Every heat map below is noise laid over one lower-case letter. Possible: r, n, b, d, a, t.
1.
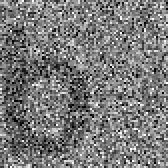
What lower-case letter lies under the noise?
b
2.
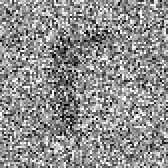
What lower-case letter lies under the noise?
r
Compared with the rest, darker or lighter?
darker
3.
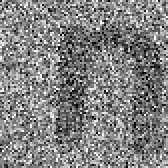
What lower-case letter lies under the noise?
n
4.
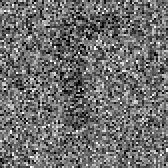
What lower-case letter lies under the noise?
r
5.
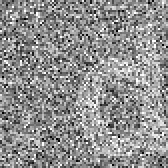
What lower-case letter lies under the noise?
d
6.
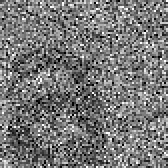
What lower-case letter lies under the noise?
a
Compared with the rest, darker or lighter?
darker
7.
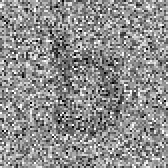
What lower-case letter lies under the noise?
b
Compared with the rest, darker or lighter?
darker
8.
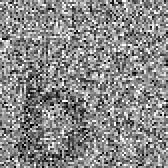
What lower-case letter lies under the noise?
b
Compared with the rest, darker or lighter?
darker
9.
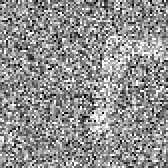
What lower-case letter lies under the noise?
r
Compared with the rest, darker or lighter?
lighter
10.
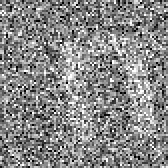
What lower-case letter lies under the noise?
n
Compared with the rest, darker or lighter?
lighter
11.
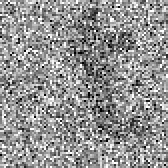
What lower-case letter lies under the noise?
t
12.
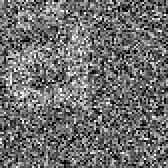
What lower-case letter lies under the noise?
a
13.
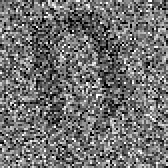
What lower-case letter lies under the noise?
n
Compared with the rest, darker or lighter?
darker
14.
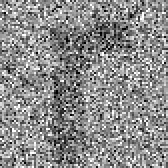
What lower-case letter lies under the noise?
r
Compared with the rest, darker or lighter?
darker
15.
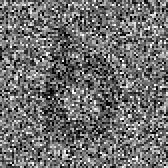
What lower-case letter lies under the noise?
b
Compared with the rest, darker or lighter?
darker
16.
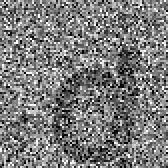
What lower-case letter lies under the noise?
d
